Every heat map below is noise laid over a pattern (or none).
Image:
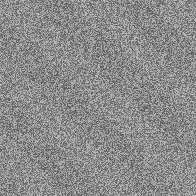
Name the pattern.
diagonal stripes
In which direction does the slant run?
top left to bottom right
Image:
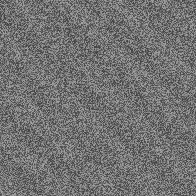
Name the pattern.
diagonal stripes
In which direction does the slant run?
top left to bottom right
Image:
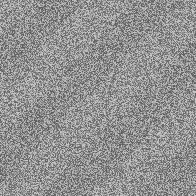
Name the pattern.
diagonal stripes
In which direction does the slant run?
bottom left to top right
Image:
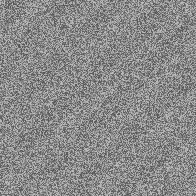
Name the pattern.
diagonal stripes
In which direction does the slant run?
bottom left to top right
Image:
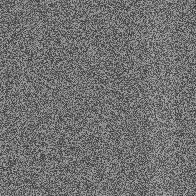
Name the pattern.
one vertical stripe
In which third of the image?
right
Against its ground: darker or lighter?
lighter
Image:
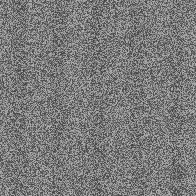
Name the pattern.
vertical stripes
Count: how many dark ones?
5
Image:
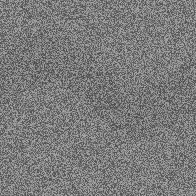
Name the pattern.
a wavy band
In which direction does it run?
left to right
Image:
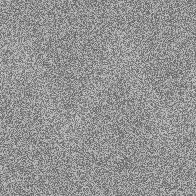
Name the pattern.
a wavy band
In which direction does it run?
left to right
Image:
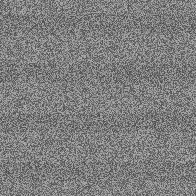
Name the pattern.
horizontal stripes
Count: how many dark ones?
4
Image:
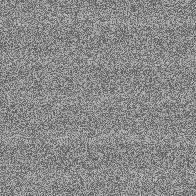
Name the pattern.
horizontal stripes
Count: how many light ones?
5
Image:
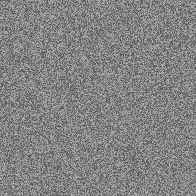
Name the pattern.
only noise
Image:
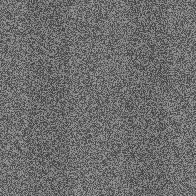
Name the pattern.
vertical stripes
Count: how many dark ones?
2
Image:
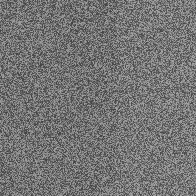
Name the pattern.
a sharp edge
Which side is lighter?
right
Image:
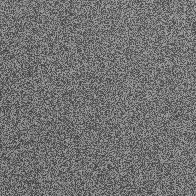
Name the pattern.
a smooth slope
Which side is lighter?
top right
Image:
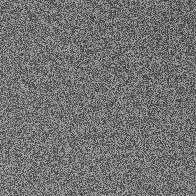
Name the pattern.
a smooth slope
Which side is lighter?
bottom left
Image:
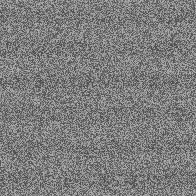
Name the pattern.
horizontal stripes
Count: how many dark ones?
6
